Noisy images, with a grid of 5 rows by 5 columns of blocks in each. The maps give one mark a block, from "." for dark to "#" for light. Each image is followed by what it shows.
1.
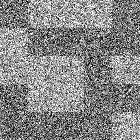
. # # # .
# . . . .
# # # . #
. # # . .
. . . . #
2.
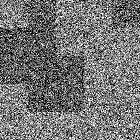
# . # # .
. . # # #
. . . # #
# . . # #
# # # # #
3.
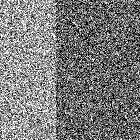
# # . . .
# # . . .
# # . . .
# # . . .
# # . . .
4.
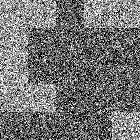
# # . # #
# . . . .
# . . . .
# # . . .
. . . . #
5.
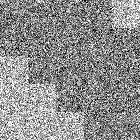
. . . . #
. . . . .
# . . . .
# # . . .
# # # . .
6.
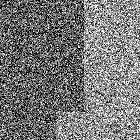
. . . # #
. . . # #
. . . # #
. . . # #
. . # # #
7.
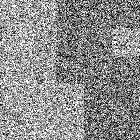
# # . . .
# # . . #
# # . . .
# # # . .
# # # . .
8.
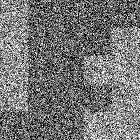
# . . . .
# . . . #
# . . # #
# . . . #
. . . # #
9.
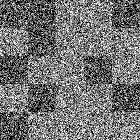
. . # # .
# . # # #
. # # . #
# . # # .
. # # # #
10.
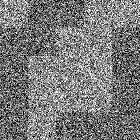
# . . # #
. . # # .
. # # # .
. # # # .
. # . . .
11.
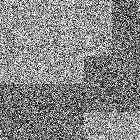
# # # # .
# # # # .
# # # . .
. . . . .
. . . # #
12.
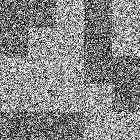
. . # . #
. # # . #
# # # . .
# # # # .
. . . # #
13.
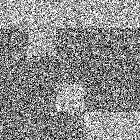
# # # # #
. # . . .
. . . . .
. . # . .
. . . # #
